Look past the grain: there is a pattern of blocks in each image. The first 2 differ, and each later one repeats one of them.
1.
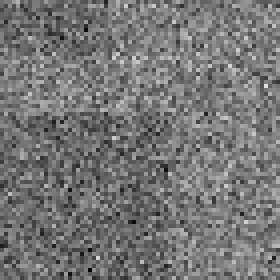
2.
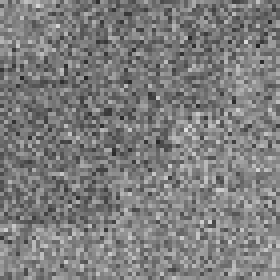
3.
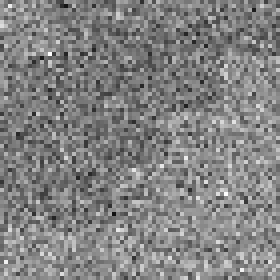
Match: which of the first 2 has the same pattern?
2
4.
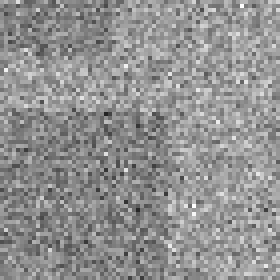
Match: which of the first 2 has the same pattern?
1
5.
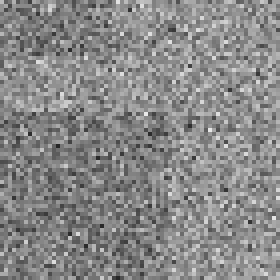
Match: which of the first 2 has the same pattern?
1
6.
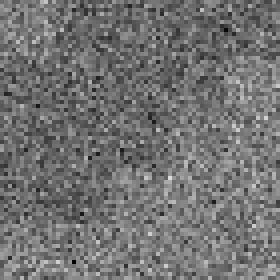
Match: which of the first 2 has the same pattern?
2
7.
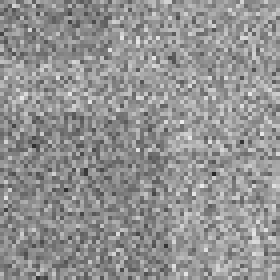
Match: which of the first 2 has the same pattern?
1
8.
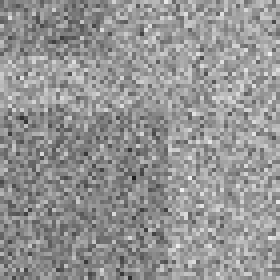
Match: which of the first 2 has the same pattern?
1
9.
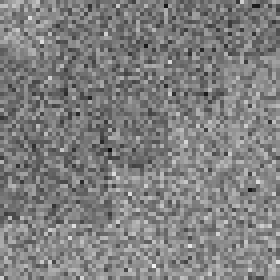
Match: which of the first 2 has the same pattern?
2
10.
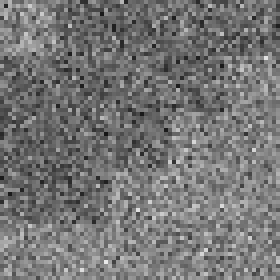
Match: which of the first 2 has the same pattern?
2
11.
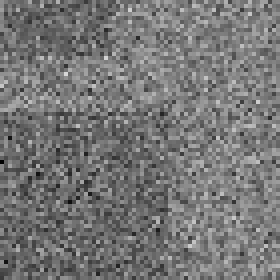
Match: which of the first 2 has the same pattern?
1
